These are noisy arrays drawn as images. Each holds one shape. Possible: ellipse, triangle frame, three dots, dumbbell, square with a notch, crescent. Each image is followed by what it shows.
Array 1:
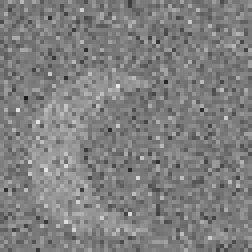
crescent
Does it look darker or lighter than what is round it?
lighter
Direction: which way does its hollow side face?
right
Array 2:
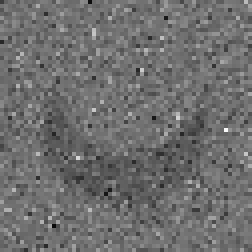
crescent
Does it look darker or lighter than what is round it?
darker
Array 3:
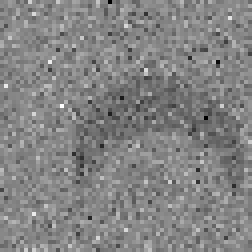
crescent
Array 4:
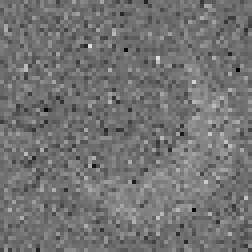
crescent
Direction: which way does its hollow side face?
up and left
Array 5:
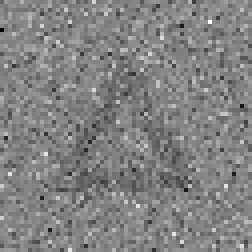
triangle frame
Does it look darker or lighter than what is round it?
darker
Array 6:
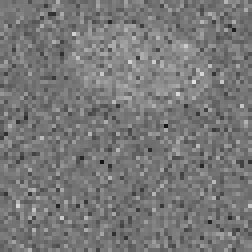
ellipse
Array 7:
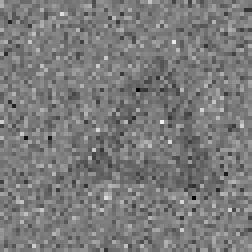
triangle frame
